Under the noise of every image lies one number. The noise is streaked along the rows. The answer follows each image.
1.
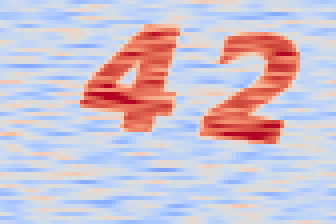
42
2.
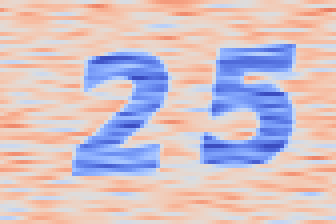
25
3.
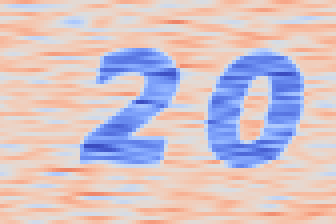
20
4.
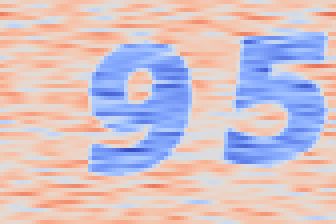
95
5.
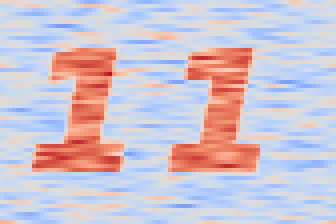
11
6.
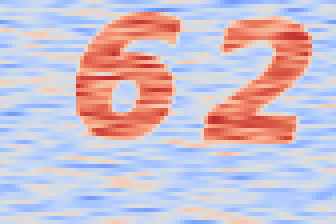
62
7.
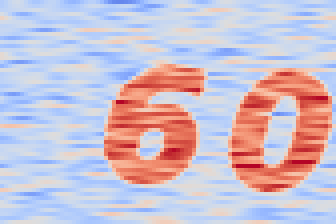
60
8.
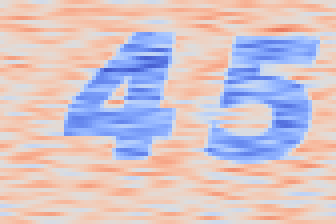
45
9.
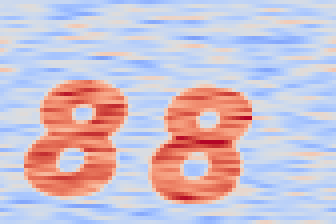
88
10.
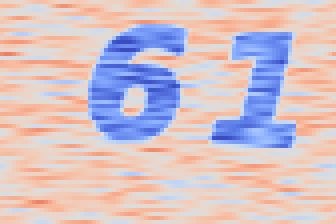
61
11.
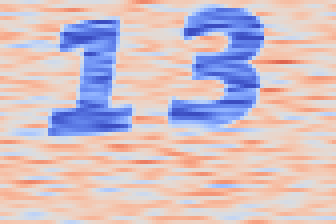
13
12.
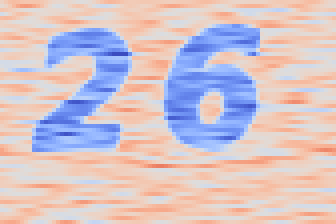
26
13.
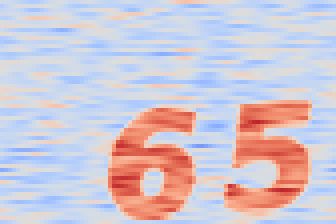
65
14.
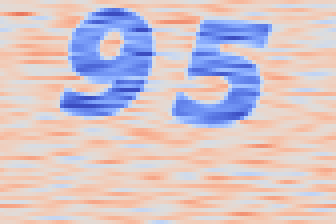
95
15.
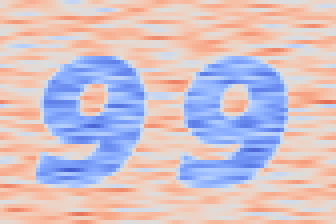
99
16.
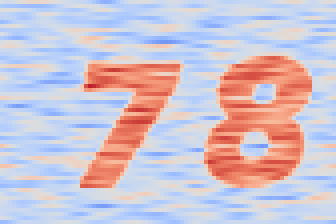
78
